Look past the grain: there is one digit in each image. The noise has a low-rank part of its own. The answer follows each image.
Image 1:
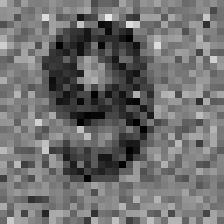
9
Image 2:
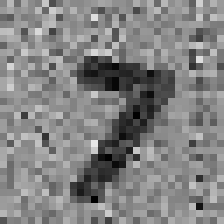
7
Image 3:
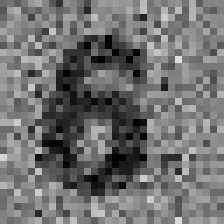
6
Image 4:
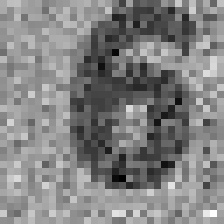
6
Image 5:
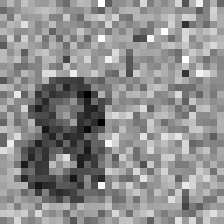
8
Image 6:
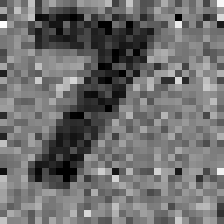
7
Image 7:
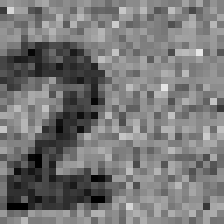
2
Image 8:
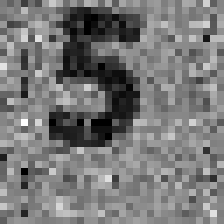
5
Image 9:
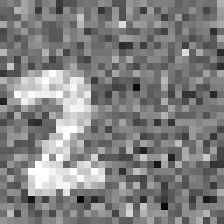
2
